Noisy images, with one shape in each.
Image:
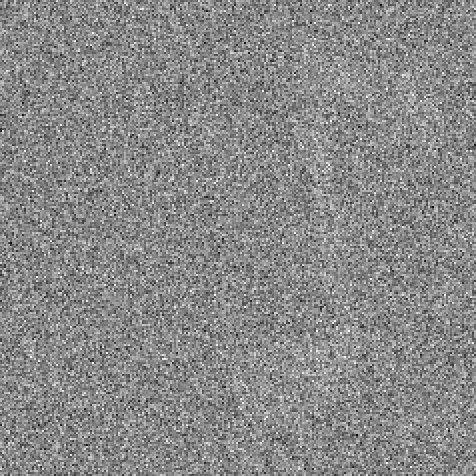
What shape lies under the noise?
musical note
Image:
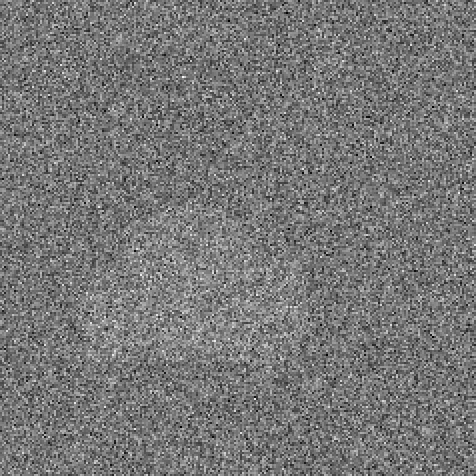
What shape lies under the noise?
cloud
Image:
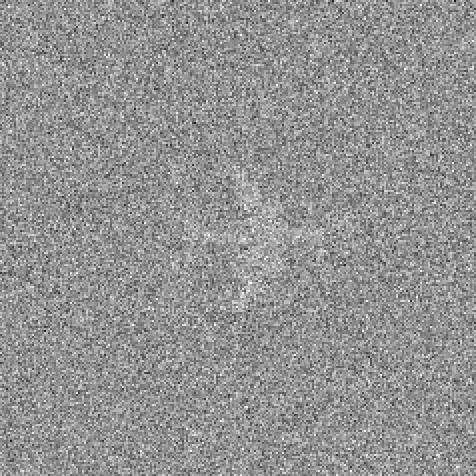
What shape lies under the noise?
airplane
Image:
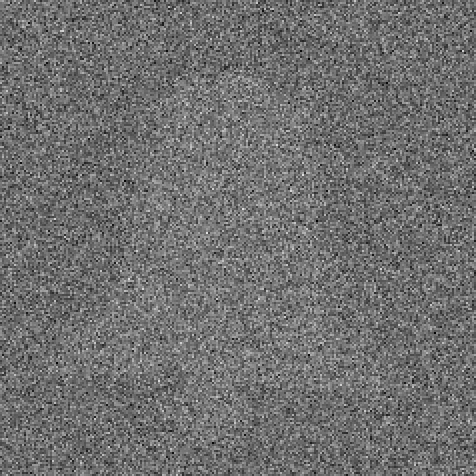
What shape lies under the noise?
bell
